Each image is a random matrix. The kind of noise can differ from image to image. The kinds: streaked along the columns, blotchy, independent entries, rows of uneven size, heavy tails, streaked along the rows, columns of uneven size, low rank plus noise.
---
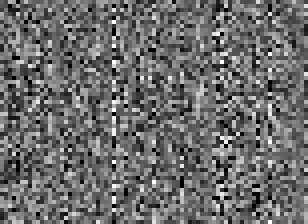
columns of uneven size
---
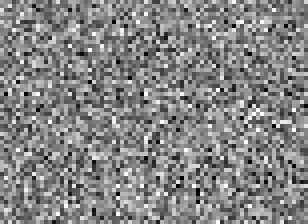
low rank plus noise
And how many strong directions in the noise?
five to eight
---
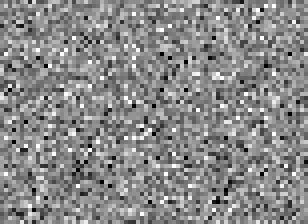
heavy tails
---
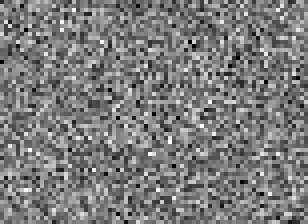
independent entries
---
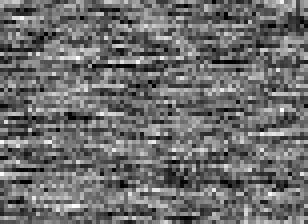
streaked along the rows
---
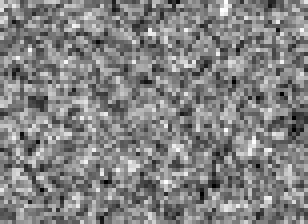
blotchy
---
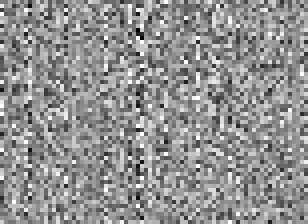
columns of uneven size
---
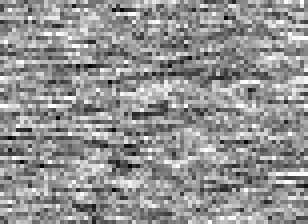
streaked along the rows
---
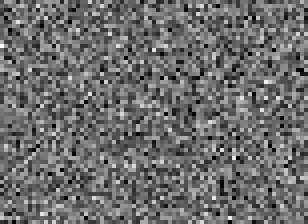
independent entries
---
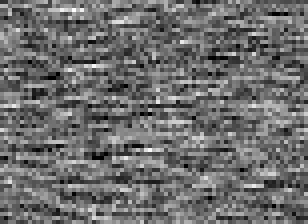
streaked along the rows
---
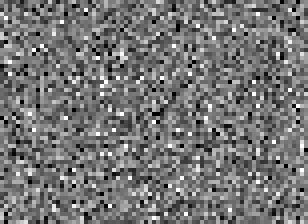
heavy tails
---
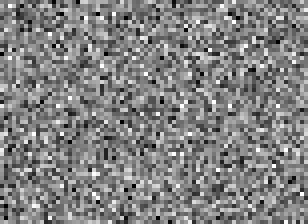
independent entries
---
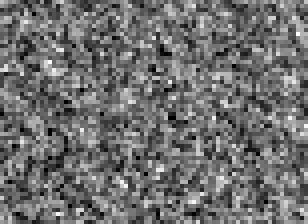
blotchy
